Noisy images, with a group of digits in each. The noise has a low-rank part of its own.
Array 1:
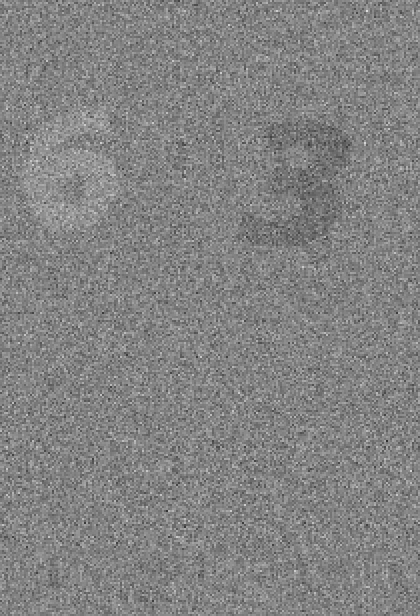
top left: light 6; top right: dark 3
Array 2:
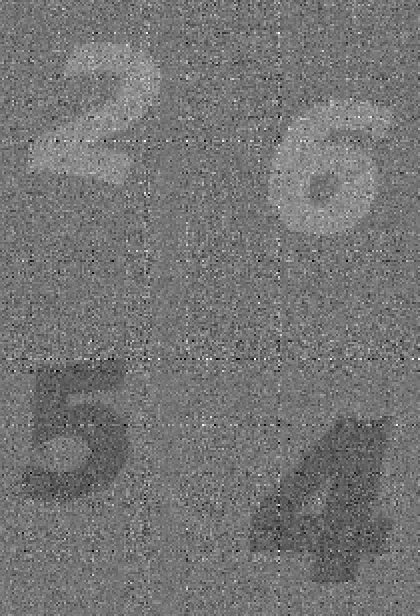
top left: light 2; top right: light 6; bottom left: dark 5; bottom right: dark 4
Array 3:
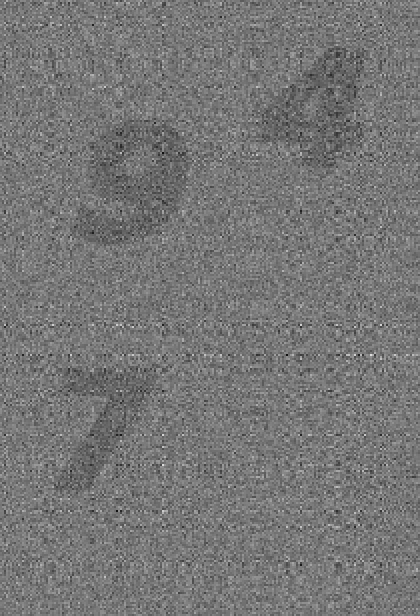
top left: dark 9; top right: dark 4; bottom left: dark 7
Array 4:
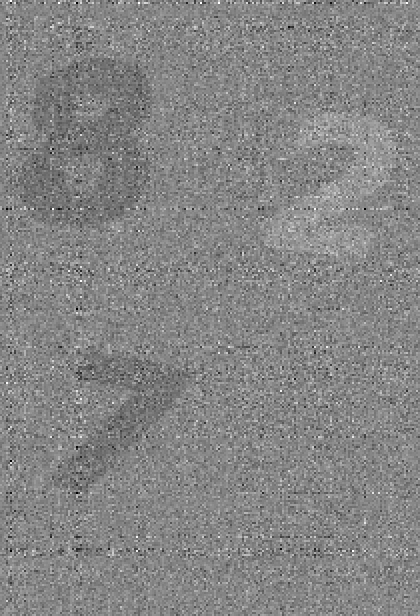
top left: dark 8; top right: light 2; bottom left: dark 7
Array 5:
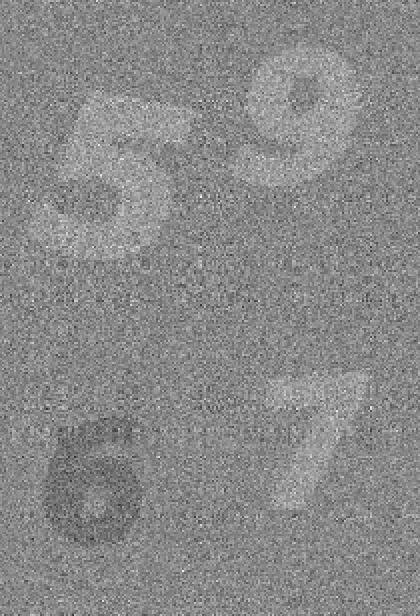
top left: light 5; top right: light 9; bottom left: dark 6; bottom right: light 7
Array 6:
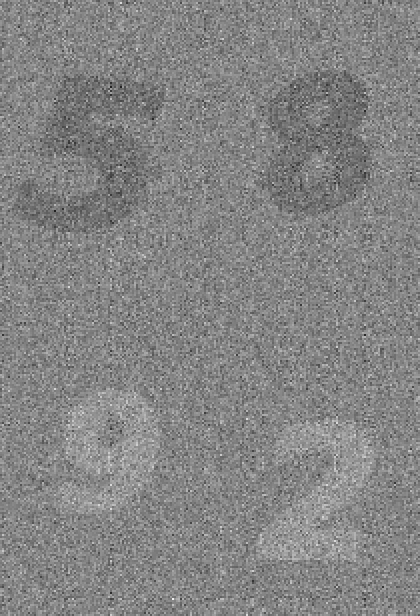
top left: dark 5; top right: dark 8; bottom left: light 9; bottom right: light 2
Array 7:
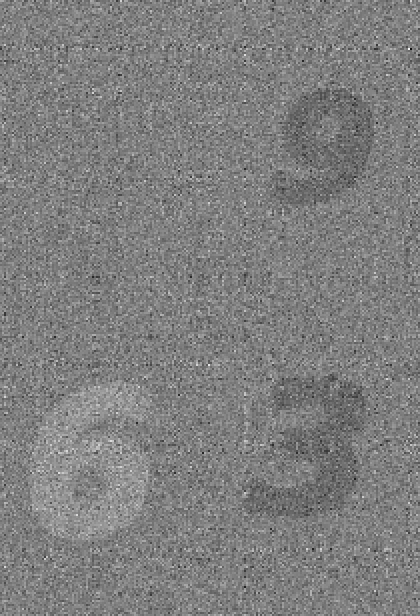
top right: dark 9; bottom left: light 6; bottom right: dark 3
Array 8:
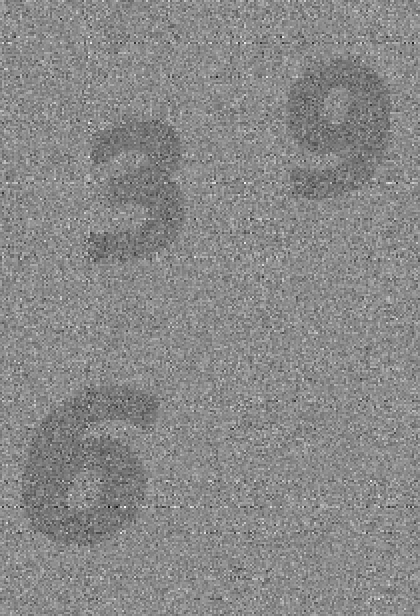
top left: dark 3; top right: dark 9; bottom left: dark 6
